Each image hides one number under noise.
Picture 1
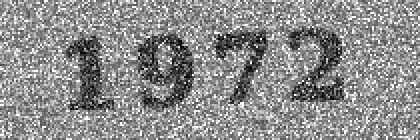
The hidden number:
1972
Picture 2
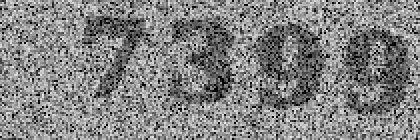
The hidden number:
7399
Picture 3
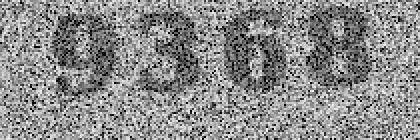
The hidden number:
9368
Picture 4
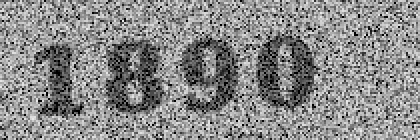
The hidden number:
1890
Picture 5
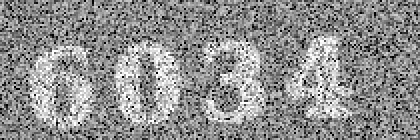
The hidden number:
6034
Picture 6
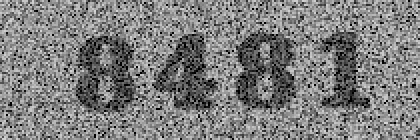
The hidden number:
8481
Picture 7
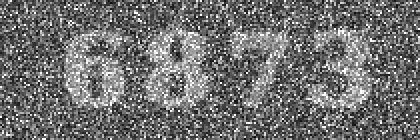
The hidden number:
6873
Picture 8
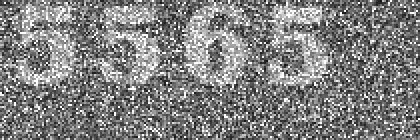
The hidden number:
5565
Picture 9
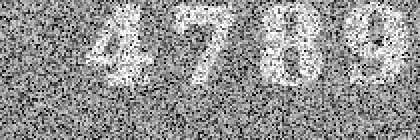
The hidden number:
4789
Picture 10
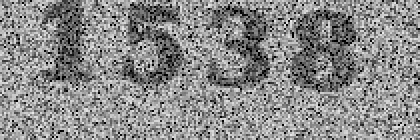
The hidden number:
1538
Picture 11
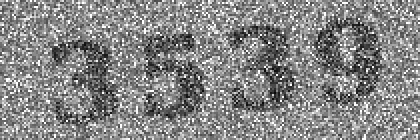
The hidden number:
3539
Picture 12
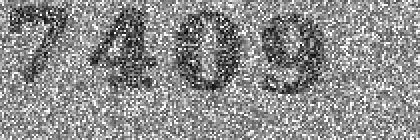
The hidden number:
7409
